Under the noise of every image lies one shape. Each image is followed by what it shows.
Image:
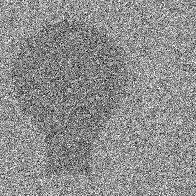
light bulb
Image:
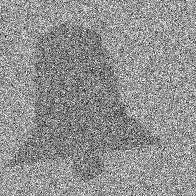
bell
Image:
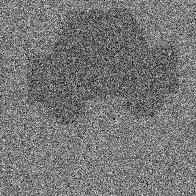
car
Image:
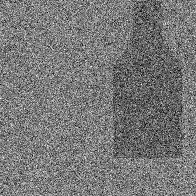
bottle
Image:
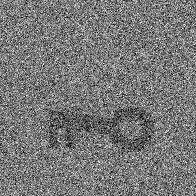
key
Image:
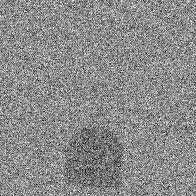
ghost
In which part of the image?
bottom middle
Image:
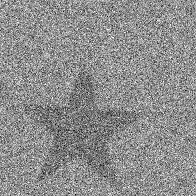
star
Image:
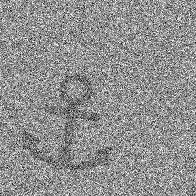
anchor
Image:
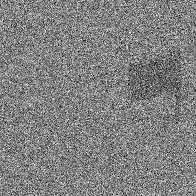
flag
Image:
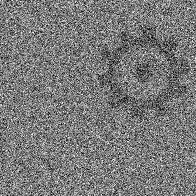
gear
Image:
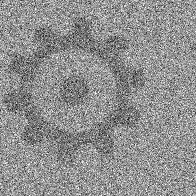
gear
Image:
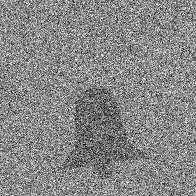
bell
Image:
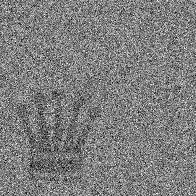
chess queen
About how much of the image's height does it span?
half
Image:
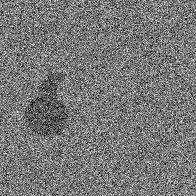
pear
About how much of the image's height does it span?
a third
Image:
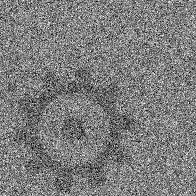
gear
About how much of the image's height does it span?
two thirds
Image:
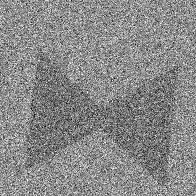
bow tie
